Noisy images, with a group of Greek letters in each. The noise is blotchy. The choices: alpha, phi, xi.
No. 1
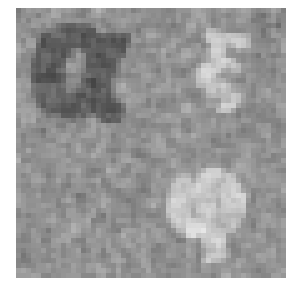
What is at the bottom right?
phi
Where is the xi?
top right
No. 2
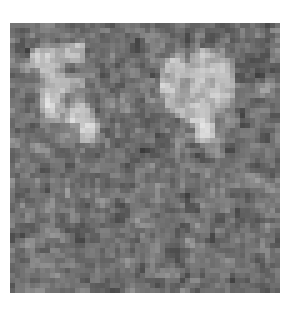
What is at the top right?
phi
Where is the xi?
top left
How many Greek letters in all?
2
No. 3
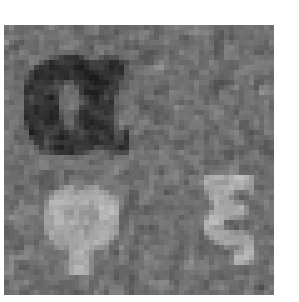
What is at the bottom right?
xi
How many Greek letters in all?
3
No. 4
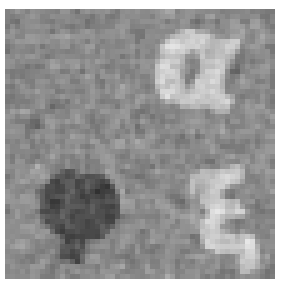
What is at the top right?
alpha
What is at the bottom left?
phi
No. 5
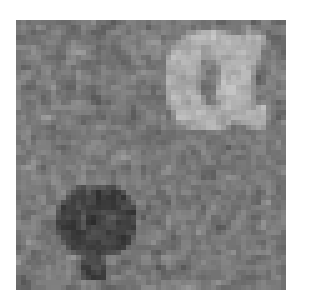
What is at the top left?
nothing
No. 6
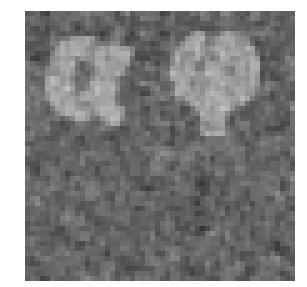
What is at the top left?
alpha
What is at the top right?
phi
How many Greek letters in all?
2
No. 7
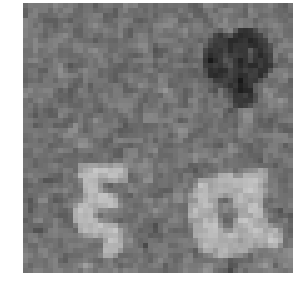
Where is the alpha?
bottom right
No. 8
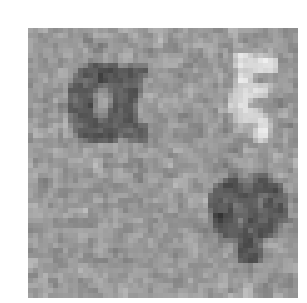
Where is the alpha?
top left
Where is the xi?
top right
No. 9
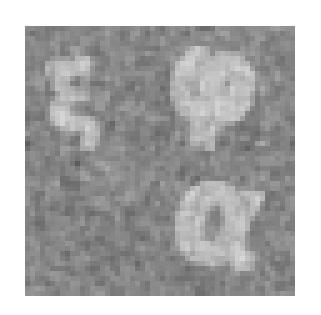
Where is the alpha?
bottom right
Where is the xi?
top left
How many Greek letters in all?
3
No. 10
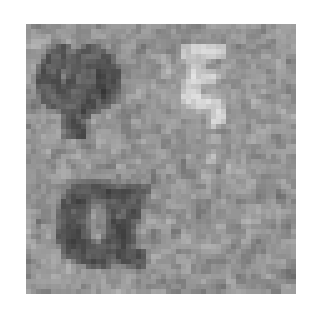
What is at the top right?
xi
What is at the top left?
phi
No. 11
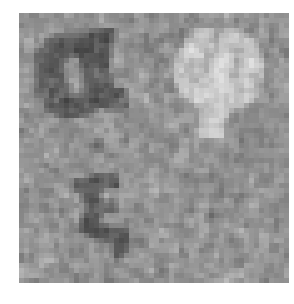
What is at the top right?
phi
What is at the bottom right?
nothing
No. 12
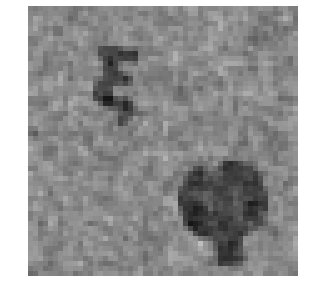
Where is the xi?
top left
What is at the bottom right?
phi
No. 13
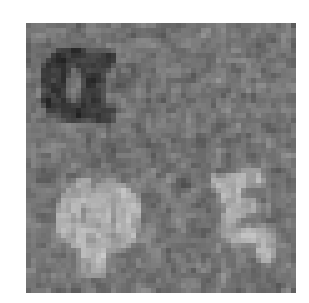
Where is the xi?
bottom right
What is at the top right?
nothing
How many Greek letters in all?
3
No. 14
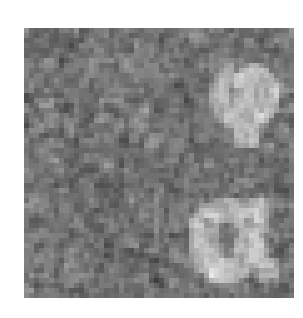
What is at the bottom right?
alpha
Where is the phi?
top right
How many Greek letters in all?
2
